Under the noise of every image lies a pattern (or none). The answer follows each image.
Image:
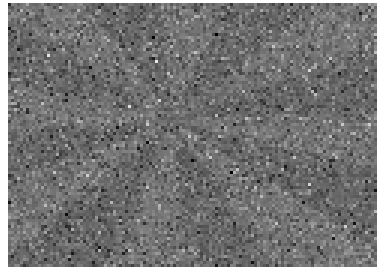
spokes from one point
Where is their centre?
centre
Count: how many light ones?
8
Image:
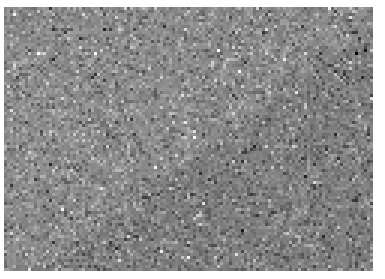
a sharp edge
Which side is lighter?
top left
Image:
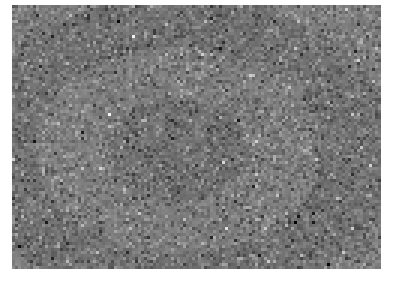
rings round one point
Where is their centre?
centre
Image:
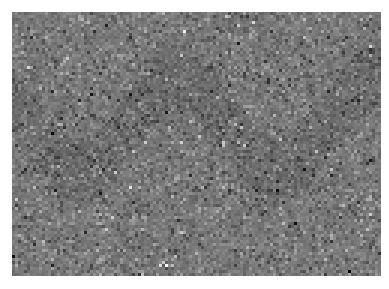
a wavy band
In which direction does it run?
left to right
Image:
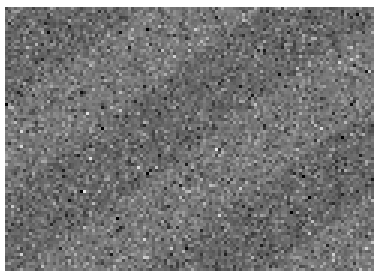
diagonal stripes
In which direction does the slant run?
bottom left to top right
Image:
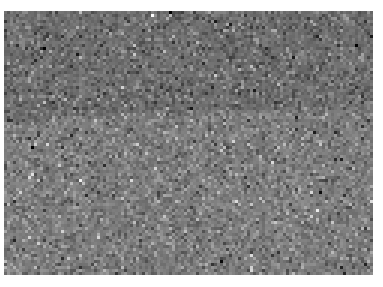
a sharp edge
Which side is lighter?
bottom
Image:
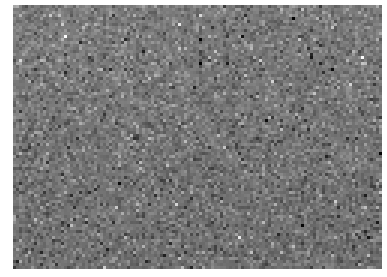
a smooth slope
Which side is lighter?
top
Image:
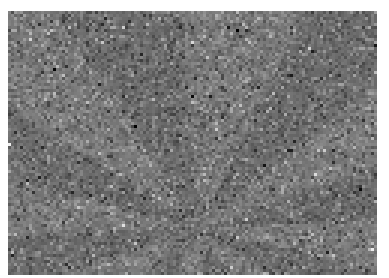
spokes from one point
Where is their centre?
bottom middle
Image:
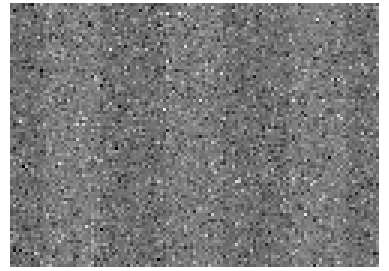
vertical stripes
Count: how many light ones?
3
